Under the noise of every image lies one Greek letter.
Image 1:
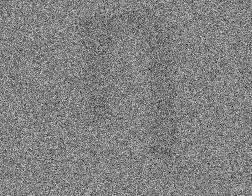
dark eta
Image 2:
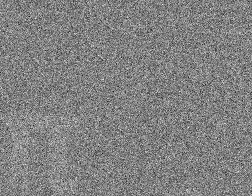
light pi, bottom left
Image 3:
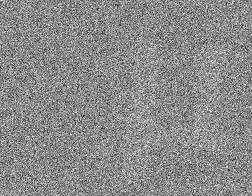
light mu
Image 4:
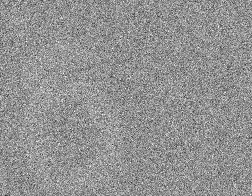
light delta
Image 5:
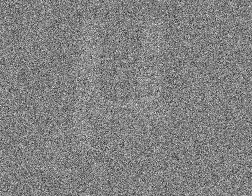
light mu
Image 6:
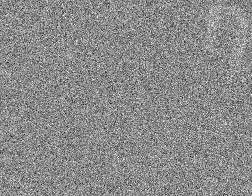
light eta, top right
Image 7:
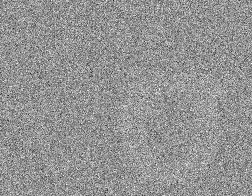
light sigma
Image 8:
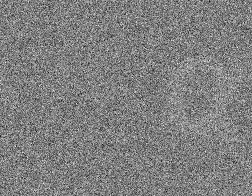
light alpha, middle right
